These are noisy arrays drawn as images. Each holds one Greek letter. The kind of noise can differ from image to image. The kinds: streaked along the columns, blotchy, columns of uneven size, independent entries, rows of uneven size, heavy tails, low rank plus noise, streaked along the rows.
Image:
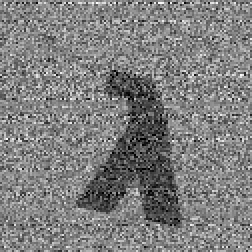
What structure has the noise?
rows of uneven size
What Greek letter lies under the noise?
lambda
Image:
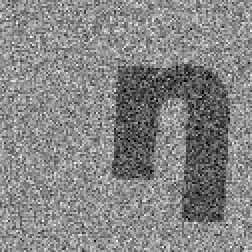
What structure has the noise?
independent entries
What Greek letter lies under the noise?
eta
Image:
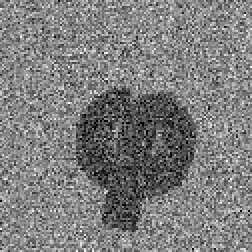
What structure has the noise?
low rank plus noise
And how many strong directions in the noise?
five to eight
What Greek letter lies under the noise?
phi
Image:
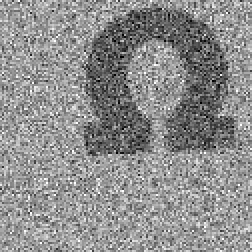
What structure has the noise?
low rank plus noise
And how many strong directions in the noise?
two
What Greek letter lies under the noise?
omega
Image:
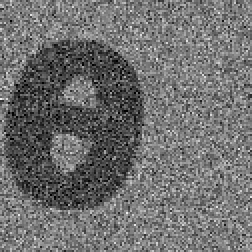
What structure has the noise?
independent entries
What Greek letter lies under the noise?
theta
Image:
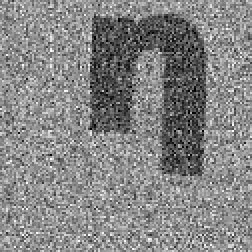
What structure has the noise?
low rank plus noise
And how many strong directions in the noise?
two
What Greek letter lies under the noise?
eta
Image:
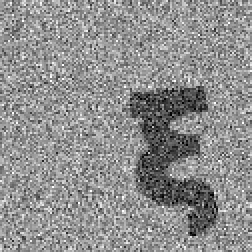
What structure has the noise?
low rank plus noise
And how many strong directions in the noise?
one
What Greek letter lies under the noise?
xi
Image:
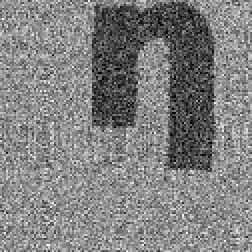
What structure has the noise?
low rank plus noise
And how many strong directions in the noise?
one
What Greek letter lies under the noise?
eta
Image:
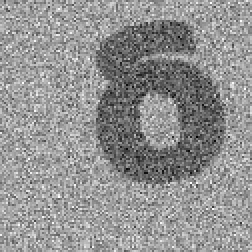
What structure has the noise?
low rank plus noise
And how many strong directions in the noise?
two
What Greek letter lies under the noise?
delta
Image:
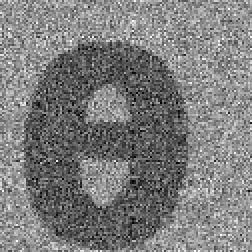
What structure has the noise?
low rank plus noise
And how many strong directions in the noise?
five to eight
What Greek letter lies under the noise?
theta
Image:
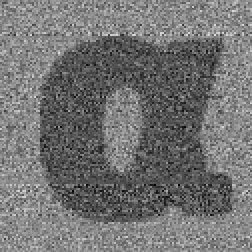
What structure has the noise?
rows of uneven size
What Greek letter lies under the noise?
alpha
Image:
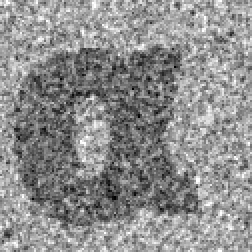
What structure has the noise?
blotchy
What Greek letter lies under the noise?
alpha
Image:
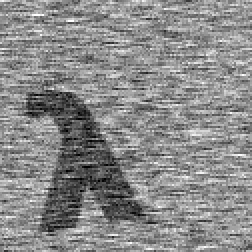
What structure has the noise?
streaked along the rows
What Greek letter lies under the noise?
lambda
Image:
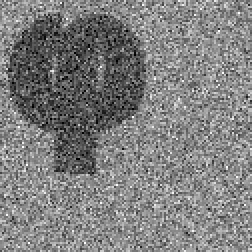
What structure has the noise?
independent entries
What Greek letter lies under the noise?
phi
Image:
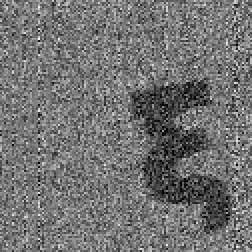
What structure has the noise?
columns of uneven size
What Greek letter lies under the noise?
xi
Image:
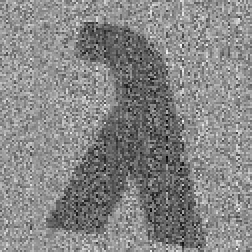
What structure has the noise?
columns of uneven size
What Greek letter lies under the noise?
lambda
